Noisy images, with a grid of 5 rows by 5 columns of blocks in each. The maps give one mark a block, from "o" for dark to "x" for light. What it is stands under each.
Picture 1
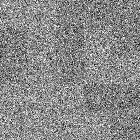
xxooo
oxoxo
oxoxx
xxxoo
xxxxo
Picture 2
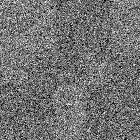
xxoox
xxoox
xooxo
ooxoo
ooxoo
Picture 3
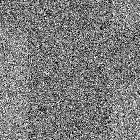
oooox
xoooo
xoooo
xooox
xooox
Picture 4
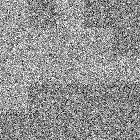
xoxoo
xxxxo
xxxxx
xoooo
ooooo
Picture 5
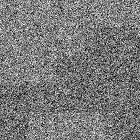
xxxxx
xxxoo
xxooo
ooooo
oxxxo
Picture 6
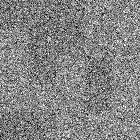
oooxx
xooxx
xoxox
xxxox
ooxxx
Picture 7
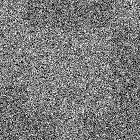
xooox
xxxxo
xxxxo
oxxxo
ooxoo
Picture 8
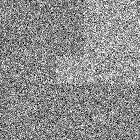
oooxx
oooxx
ooxxx
ooooo
ooooo
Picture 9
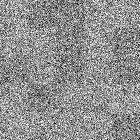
xooxx
xxoxo
oxoxo
xoxxx
xxxxo
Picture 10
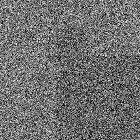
xxxxx
xxoxx
xxooo
xxooo
xxooo
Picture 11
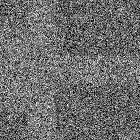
oxooo
xxooo
xxxxx
xxooo
oxooo
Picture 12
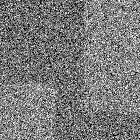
oooxx
oooxx
oooxx
xxoxx
xxooo
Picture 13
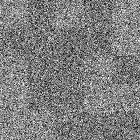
xoxox
oooox
xooxo
xooxx
xxooo
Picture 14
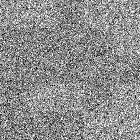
xxoxx
oooox
ooooo
oxxox
oooxx
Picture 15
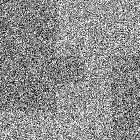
ooxxx
ooxxx
oooxo
ooxxo
xxxxo
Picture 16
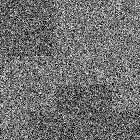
ooxxx
ooxxx
xxxxx
xxoox
xoooo
